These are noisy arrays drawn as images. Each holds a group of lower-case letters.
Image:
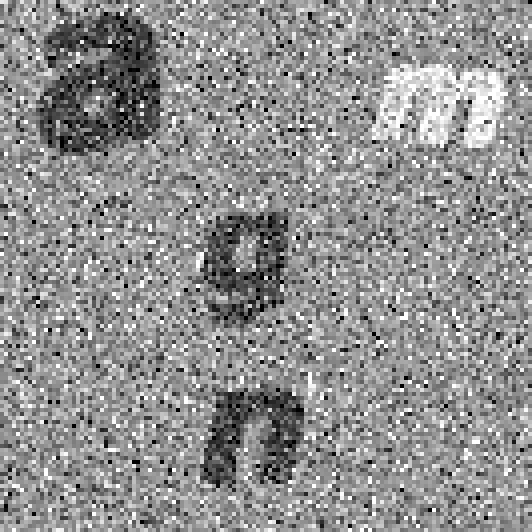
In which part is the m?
top right
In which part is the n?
bottom middle
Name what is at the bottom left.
nothing
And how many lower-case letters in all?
4
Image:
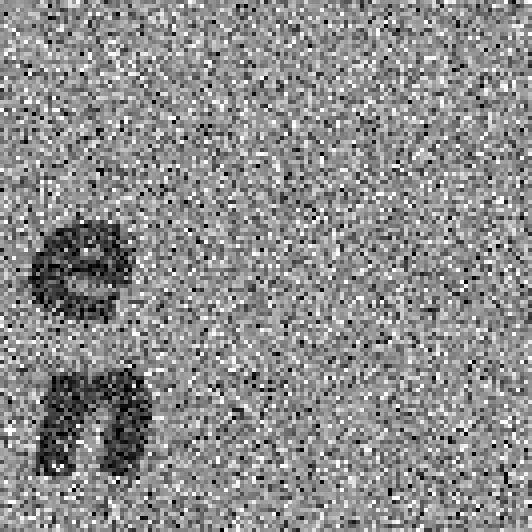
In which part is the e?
middle left
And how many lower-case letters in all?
2
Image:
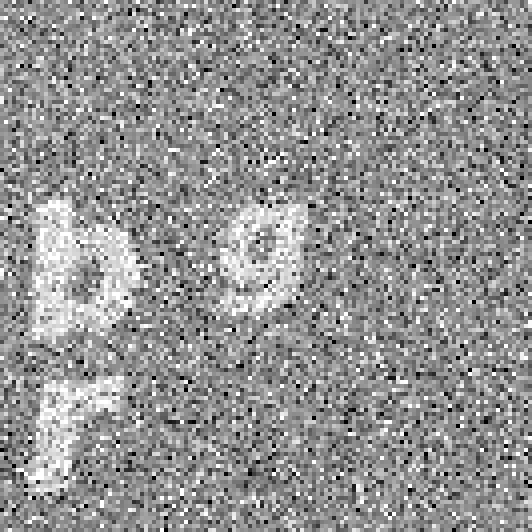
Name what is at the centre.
g
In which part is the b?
middle left
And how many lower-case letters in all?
3
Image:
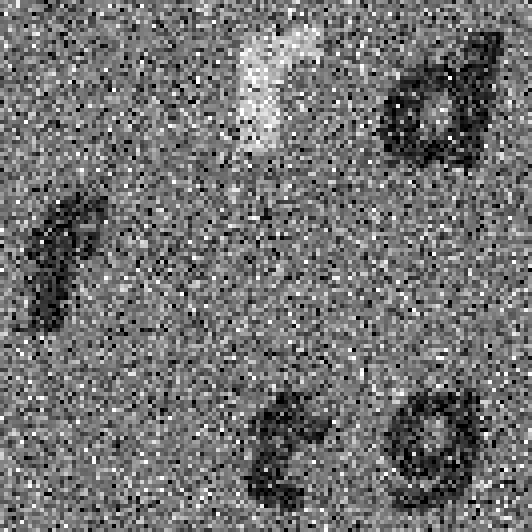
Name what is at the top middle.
r
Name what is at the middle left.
f
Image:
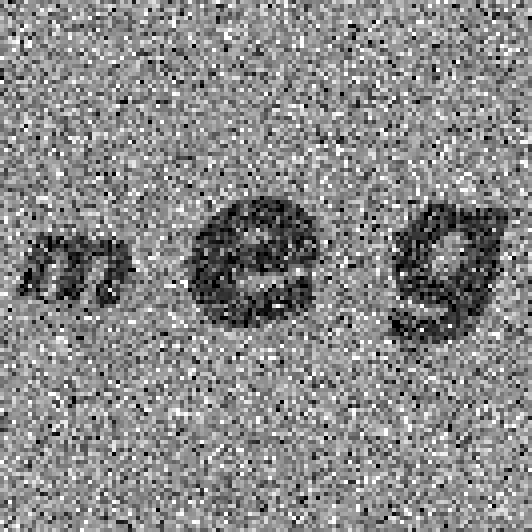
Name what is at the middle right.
g
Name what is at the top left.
nothing
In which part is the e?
centre
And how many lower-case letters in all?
3
